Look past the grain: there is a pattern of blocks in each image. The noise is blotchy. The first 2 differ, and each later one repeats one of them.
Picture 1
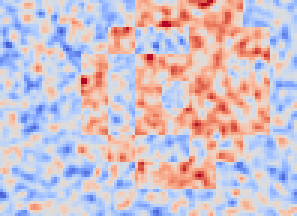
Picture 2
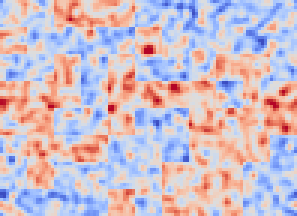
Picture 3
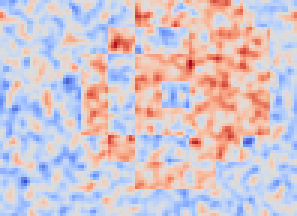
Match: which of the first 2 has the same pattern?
1
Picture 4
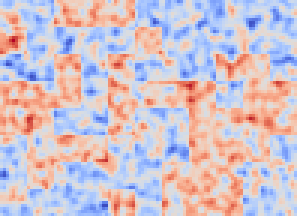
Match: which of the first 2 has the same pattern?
2
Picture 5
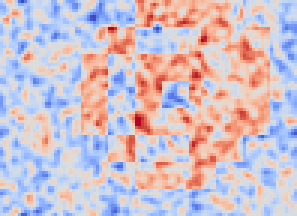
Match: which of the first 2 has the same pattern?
1
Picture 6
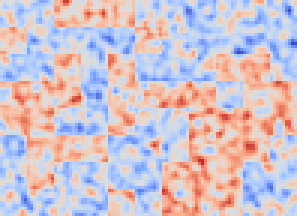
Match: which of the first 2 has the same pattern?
2
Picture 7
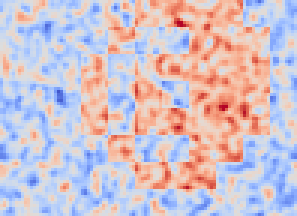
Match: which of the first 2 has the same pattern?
1
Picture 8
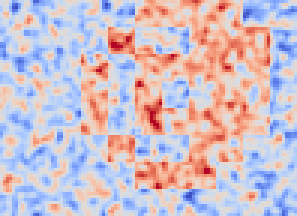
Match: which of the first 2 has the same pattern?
1
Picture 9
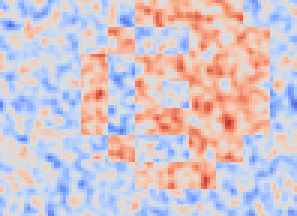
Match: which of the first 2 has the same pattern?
1
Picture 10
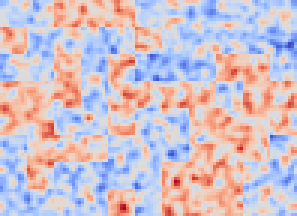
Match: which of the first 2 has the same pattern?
2
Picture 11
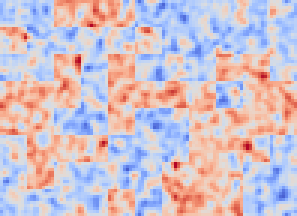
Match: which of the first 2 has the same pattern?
2
